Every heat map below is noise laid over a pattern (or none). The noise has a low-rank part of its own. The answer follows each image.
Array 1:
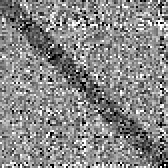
a diagonal band
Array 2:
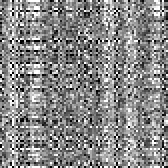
bands of columns
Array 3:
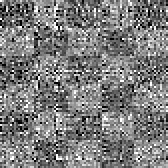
a checkerboard
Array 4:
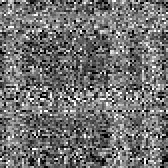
bands of rows crossing bands of columns
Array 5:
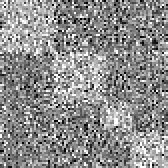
blocks along the diagonal
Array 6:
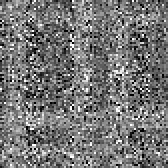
bands of rows crossing bands of columns
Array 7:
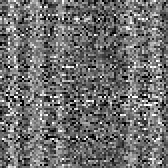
bands of columns
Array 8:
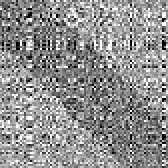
a diagonal band
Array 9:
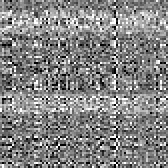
bands of rows
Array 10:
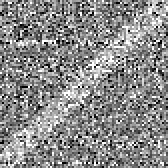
a diagonal band
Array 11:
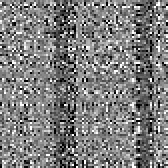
bands of columns
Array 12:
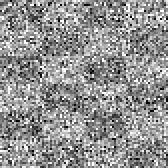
a checkerboard
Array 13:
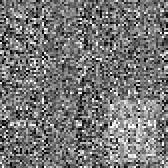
one block
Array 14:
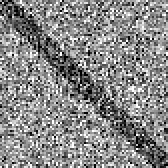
a diagonal band
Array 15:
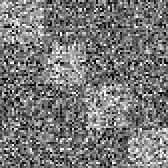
blocks along the diagonal
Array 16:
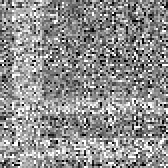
bands of rows crossing bands of columns
